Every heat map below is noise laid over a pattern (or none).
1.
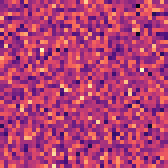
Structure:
only noise
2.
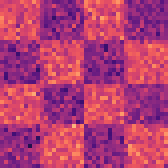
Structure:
a checkerboard
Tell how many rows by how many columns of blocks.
4 by 4
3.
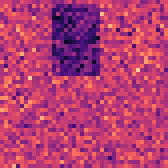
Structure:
one block
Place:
top middle
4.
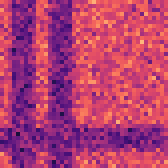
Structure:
bands of rows crossing bands of columns
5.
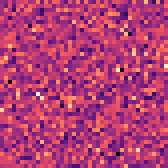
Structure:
only noise
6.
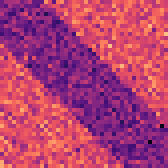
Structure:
a diagonal band
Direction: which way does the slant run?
top left to bottom right
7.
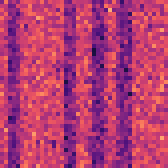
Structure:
bands of columns
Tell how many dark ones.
4
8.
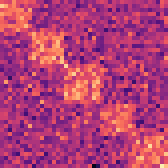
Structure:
blocks along the diagonal
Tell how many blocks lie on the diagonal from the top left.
5
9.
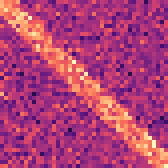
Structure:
a diagonal band
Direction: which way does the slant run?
top left to bottom right
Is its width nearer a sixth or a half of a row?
a sixth
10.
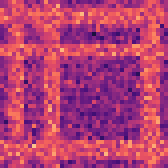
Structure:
bands of rows crossing bands of columns
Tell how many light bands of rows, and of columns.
3 and 3
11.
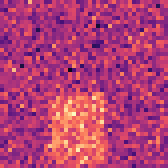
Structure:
one block
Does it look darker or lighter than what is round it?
lighter
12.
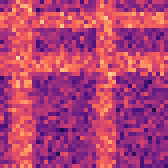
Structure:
bands of rows crossing bands of columns
